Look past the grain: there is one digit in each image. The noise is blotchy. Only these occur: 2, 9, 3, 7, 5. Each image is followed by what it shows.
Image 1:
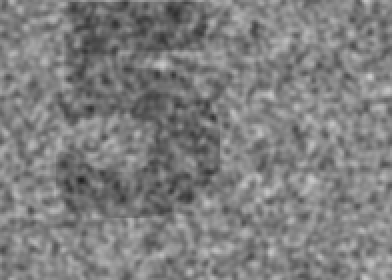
5
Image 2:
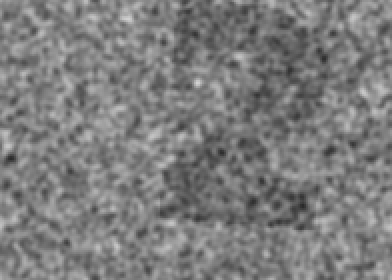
2
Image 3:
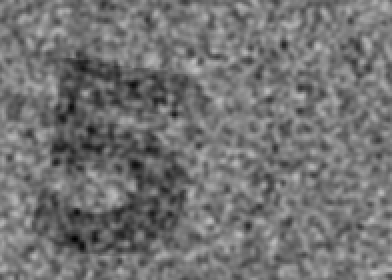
5
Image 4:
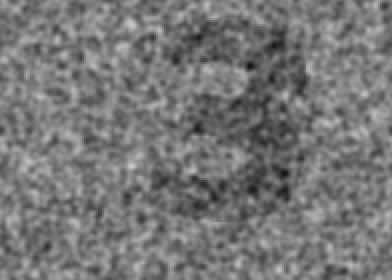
3
